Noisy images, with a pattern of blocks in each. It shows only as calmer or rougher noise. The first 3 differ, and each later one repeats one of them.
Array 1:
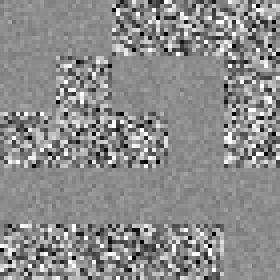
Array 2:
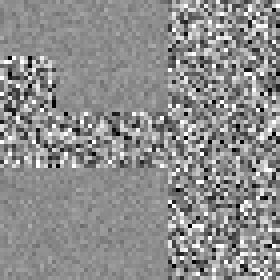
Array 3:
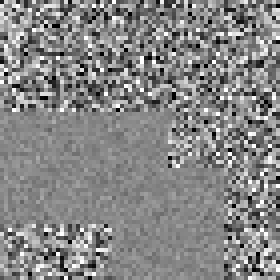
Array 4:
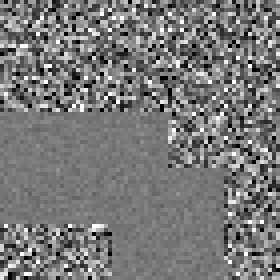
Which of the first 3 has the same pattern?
3
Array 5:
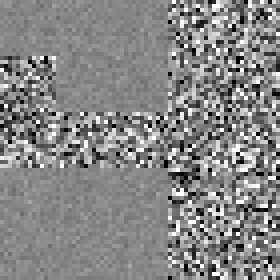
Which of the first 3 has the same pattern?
2
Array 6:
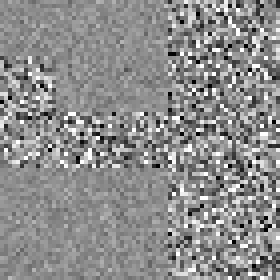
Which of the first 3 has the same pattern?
2
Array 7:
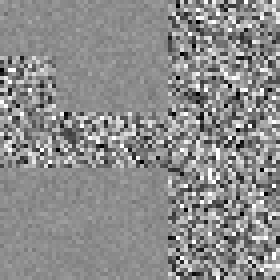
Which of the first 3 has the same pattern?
2
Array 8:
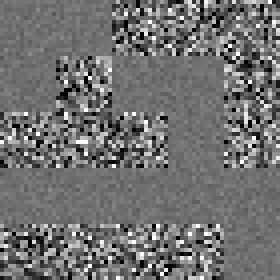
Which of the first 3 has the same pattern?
1
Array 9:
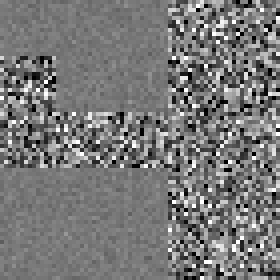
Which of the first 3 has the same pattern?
2
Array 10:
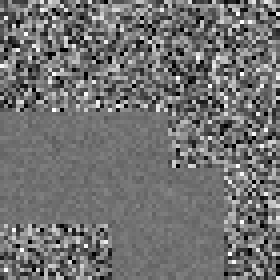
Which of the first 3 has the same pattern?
3
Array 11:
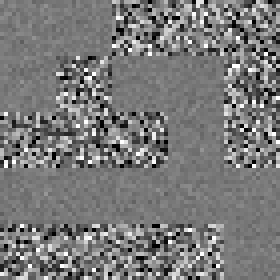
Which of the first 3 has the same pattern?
1
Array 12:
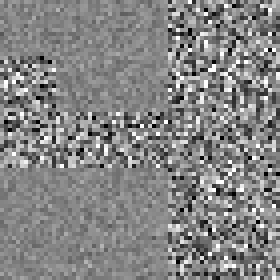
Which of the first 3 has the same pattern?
2
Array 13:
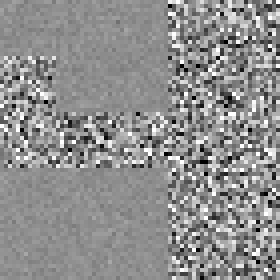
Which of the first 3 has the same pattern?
2
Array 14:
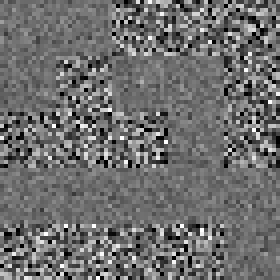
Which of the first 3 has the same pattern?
1
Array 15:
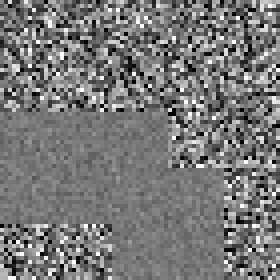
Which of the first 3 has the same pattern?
3
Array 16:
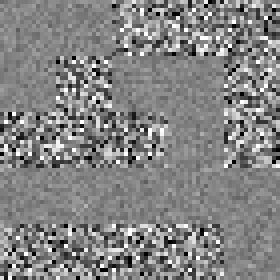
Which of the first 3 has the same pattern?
1
